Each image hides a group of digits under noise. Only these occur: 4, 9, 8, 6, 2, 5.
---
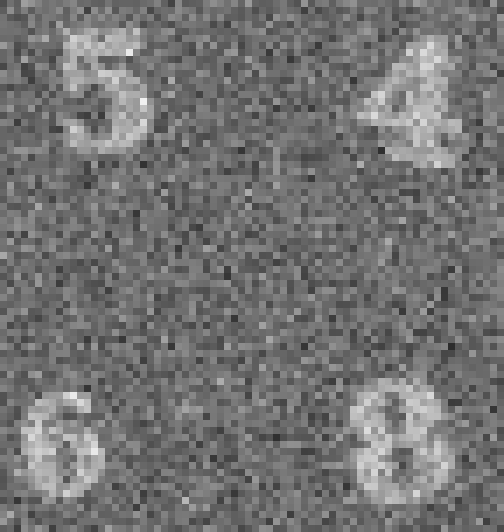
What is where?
top left: 5; top right: 4; bottom left: 6; bottom right: 8
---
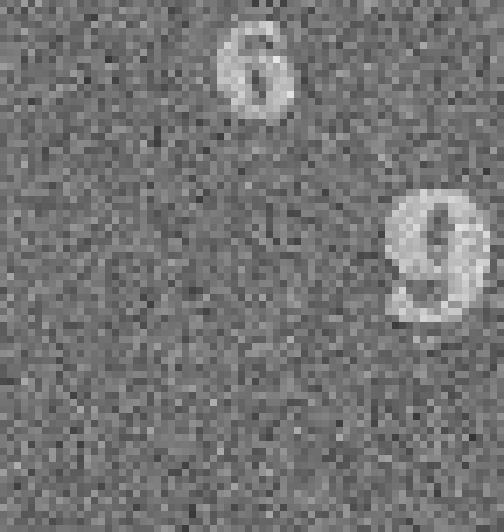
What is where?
top middle: 6; middle right: 9
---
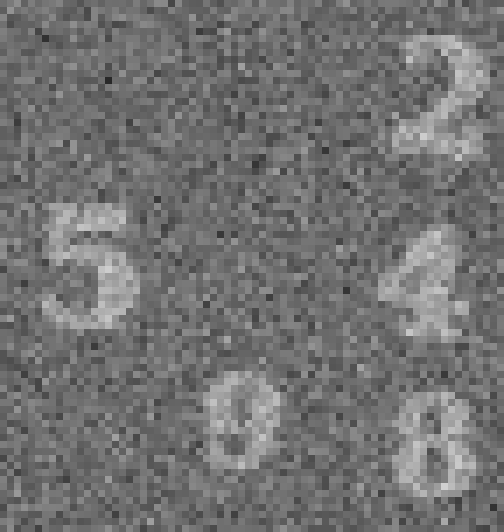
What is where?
top right: 2; middle left: 5; middle right: 4; bottom middle: 9; bottom right: 8
